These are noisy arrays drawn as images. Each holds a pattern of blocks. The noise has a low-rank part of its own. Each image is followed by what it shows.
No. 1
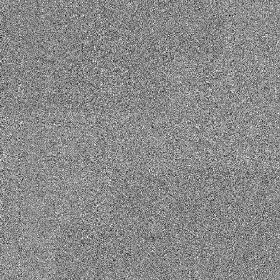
the same after a half turn
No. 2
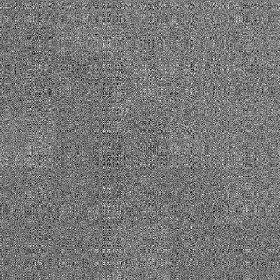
mirrored about the diagonal from the bottom left
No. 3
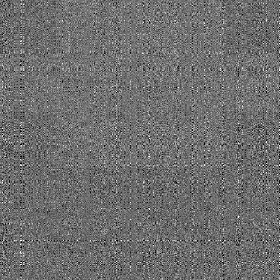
left and right mirror each other
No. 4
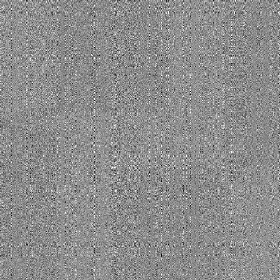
the same after a half turn
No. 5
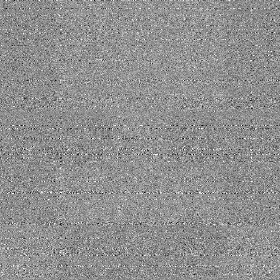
left and right mirror each other
